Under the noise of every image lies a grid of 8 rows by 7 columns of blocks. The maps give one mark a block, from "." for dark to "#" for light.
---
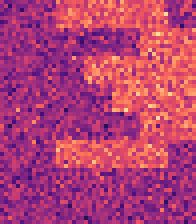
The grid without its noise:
. . # # # # .
. . . . . # #
. . . # # # #
. . . . # # #
. . . . . # #
. . # # # # .
. . . . . . .
. . . . . . .
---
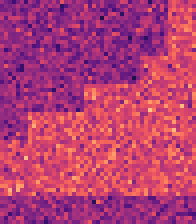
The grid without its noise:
. . . . . . #
. . . . . . #
. . . . . # #
. . . # # # #
. # # # # # #
# # # # # # #
# # # # # # #
. . . . . . .
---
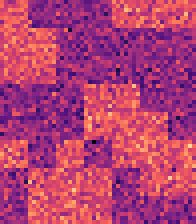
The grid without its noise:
# . . . # # #
# # . . . . .
# # . . . . .
. . . # # . .
. . . # # # .
# . # . # # #
. # # # . # #
. # # # . . .
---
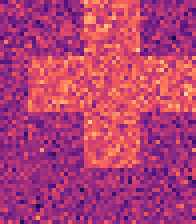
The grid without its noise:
. . . # # . .
. . . # # . .
. # # # # # #
. # # # # # #
. . . # # . .
. . . # # . .
. . . . . . .
. . . . . . .
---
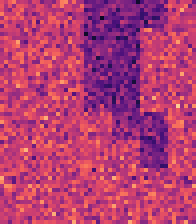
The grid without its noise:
# # # . . . #
# # # . . # #
# # # . . # #
# # # . . # #
# # # # . . #
# # # # # . #
# # # # # # #
# # # # # # #
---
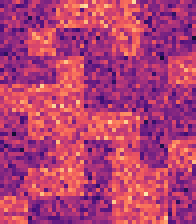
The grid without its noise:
. . # # # . .
. # . . # . .
. . # . . . #
# # # . . . .
. # # # # . .
. . # . # . #
. # # . # # .
# . . . # # .
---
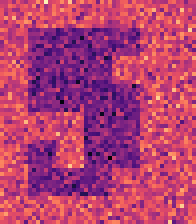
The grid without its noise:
# # # # # # #
# . . . . # #
# . . . # # #
# . . . . # #
# # # . . # #
# . # . . # #
# . . . # # #
# # # # # # #
